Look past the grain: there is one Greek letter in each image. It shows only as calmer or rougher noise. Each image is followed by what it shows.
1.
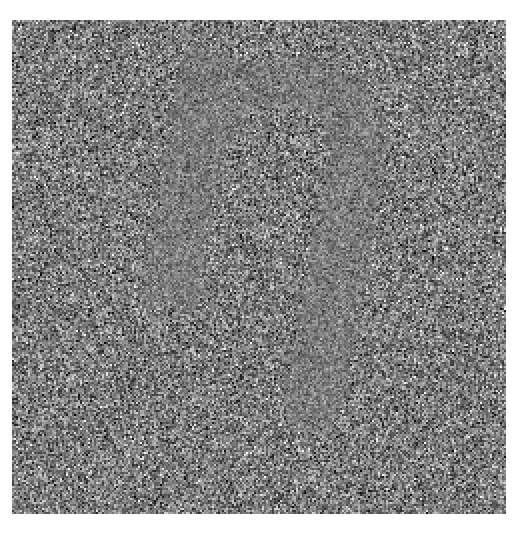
eta
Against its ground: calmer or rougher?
calmer
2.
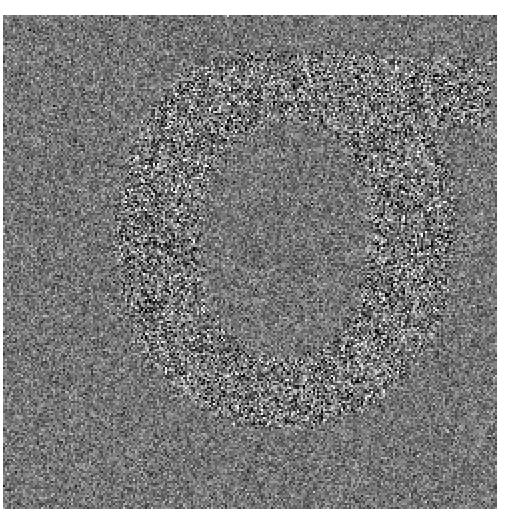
sigma
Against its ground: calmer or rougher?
rougher
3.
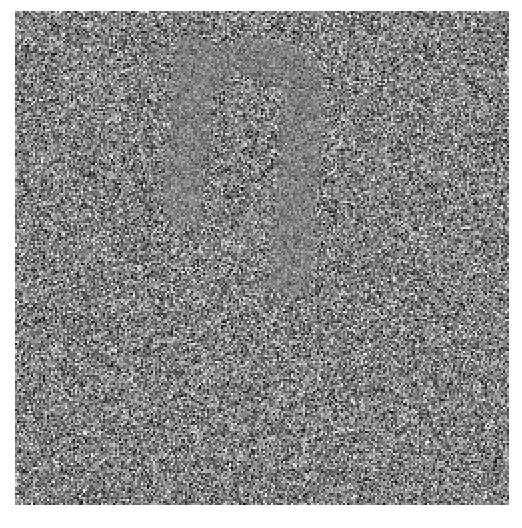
eta
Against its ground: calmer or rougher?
calmer
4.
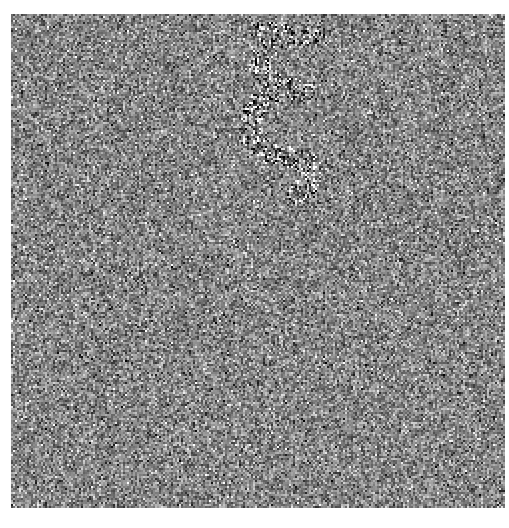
xi
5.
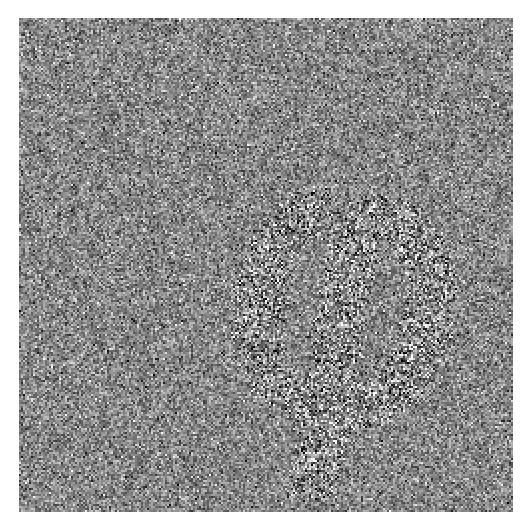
phi
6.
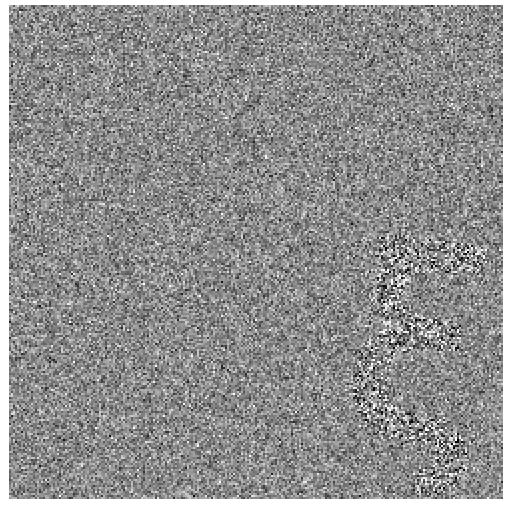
xi
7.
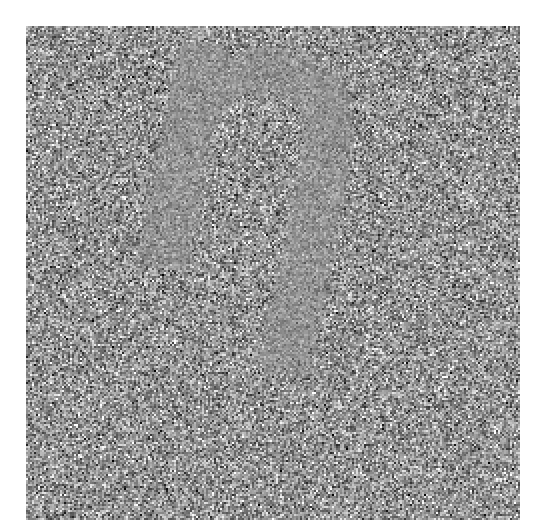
eta
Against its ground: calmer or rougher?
calmer
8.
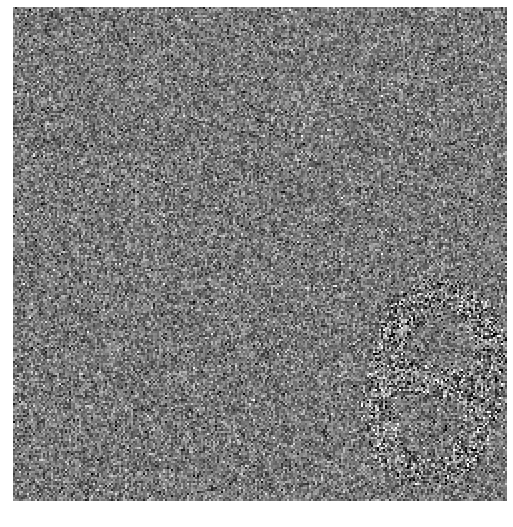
theta
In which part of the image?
bottom right
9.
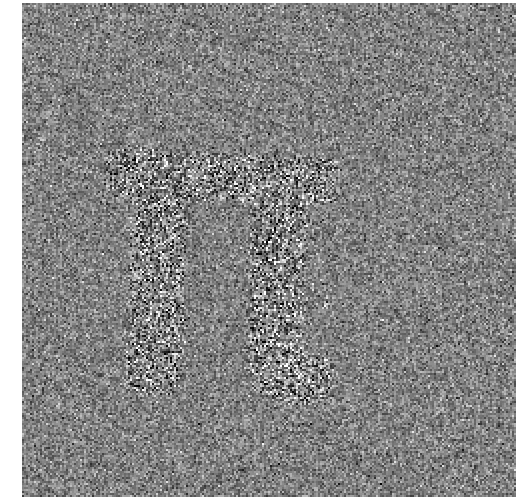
pi
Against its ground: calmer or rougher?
rougher
